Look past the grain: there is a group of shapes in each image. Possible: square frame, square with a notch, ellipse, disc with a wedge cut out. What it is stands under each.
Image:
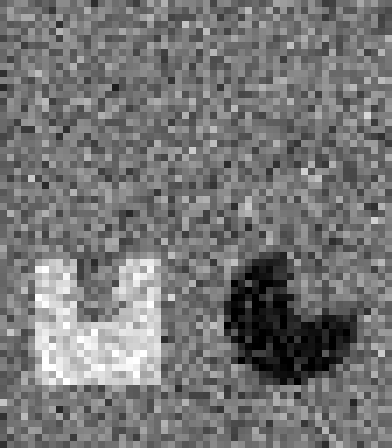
bottom left: light square with a notch; bottom right: dark disc with a wedge cut out
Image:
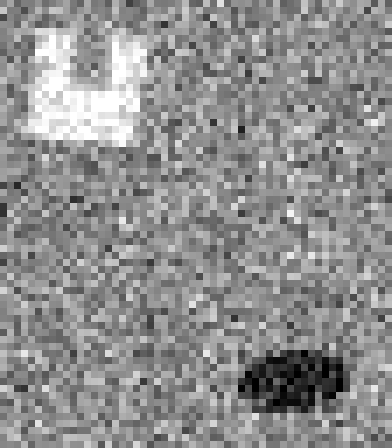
top left: light square with a notch; bottom right: dark ellipse
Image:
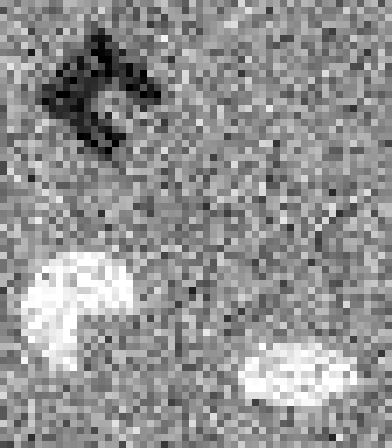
top left: dark square with a notch; bottom left: light disc with a wedge cut out; bottom right: light ellipse
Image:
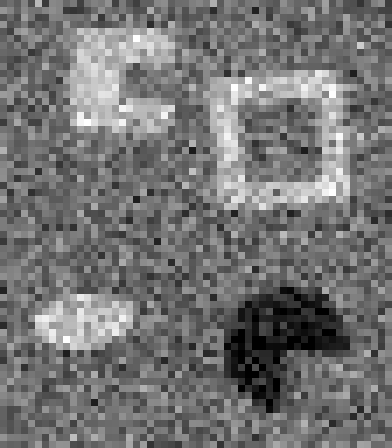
top left: light square with a notch; top right: light square frame; bottom left: light ellipse; bottom right: dark disc with a wedge cut out
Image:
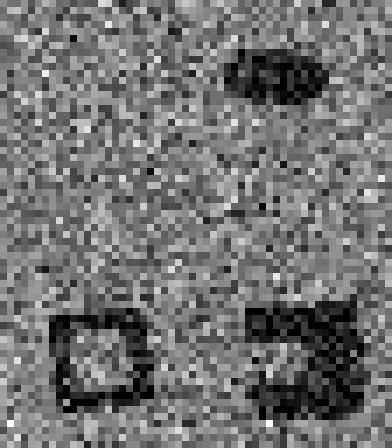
top right: dark ellipse; bottom left: dark square frame; bottom right: dark square with a notch
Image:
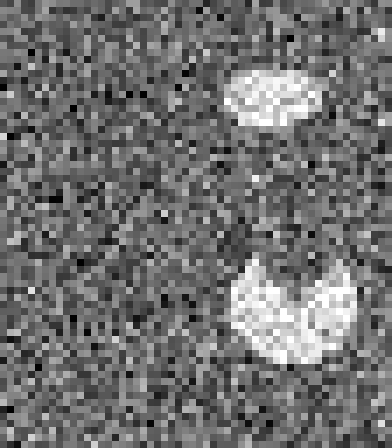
top right: light ellipse; bottom right: light disc with a wedge cut out
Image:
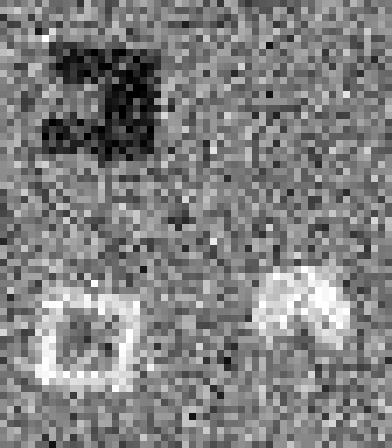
top left: dark square with a notch; bottom left: light square frame; bottom right: light disc with a wedge cut out
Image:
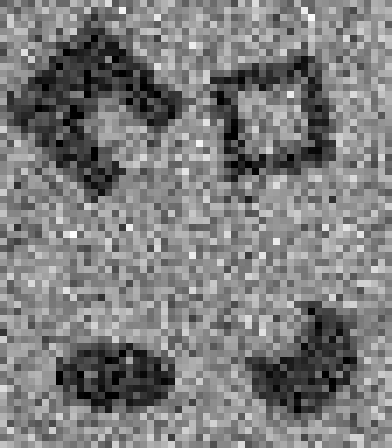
top left: dark square with a notch; top right: dark square frame; bottom left: dark ellipse; bottom right: dark disc with a wedge cut out
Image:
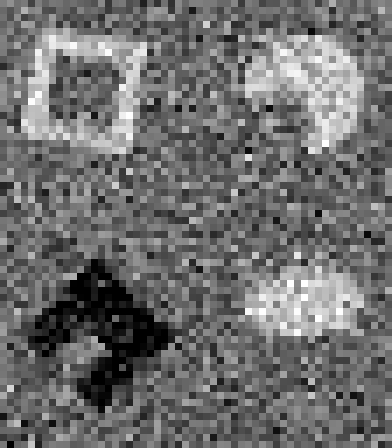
top left: light square frame; top right: light disc with a wedge cut out; bottom left: dark square with a notch; bottom right: light ellipse
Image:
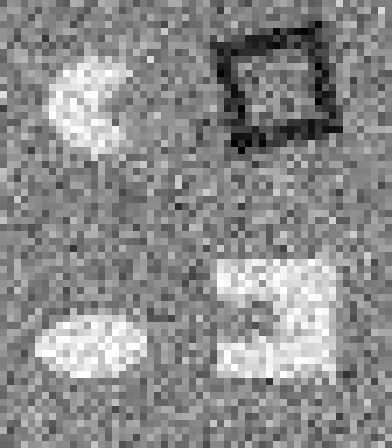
top left: light disc with a wedge cut out; top right: dark square frame; bottom left: light ellipse; bottom right: light square with a notch
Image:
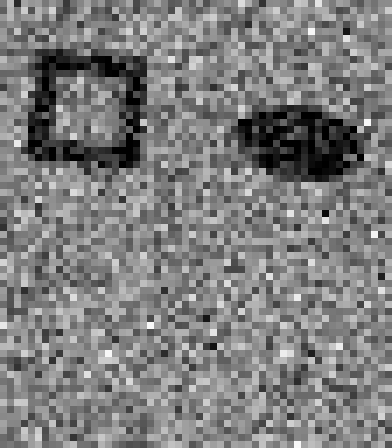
top left: dark square frame; top right: dark ellipse
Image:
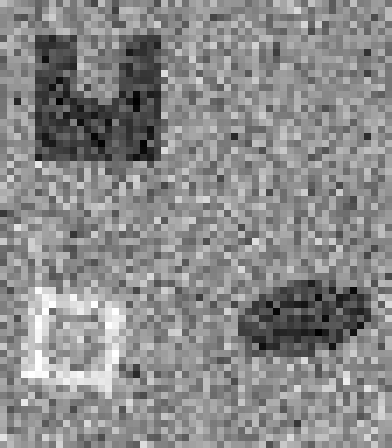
top left: dark square with a notch; bottom left: light square frame; bottom right: dark ellipse
